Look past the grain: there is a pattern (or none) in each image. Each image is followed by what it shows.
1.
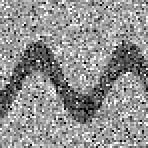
a wavy band
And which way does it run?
left to right
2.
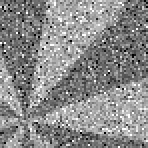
spokes from one point
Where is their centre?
bottom left
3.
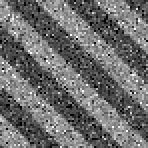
diagonal stripes
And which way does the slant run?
top left to bottom right
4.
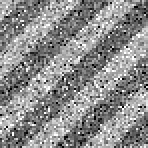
diagonal stripes
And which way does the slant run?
bottom left to top right
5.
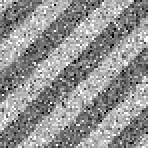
diagonal stripes
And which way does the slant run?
bottom left to top right
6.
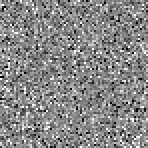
only noise
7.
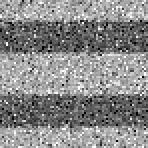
horizontal stripes
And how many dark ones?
2
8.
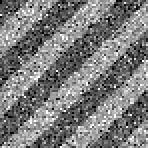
diagonal stripes
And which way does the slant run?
bottom left to top right
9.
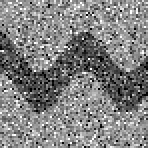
a wavy band
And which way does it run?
left to right
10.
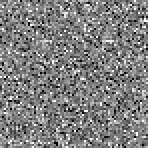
only noise
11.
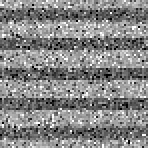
horizontal stripes
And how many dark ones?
5
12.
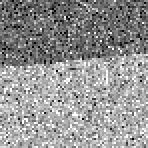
a sharp edge
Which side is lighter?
bottom
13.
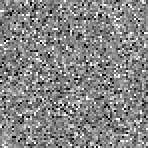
only noise
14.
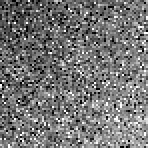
a smooth slope
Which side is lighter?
bottom right
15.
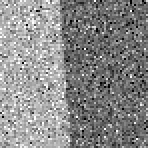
a sharp edge
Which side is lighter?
left
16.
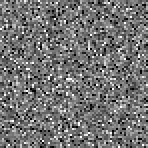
only noise
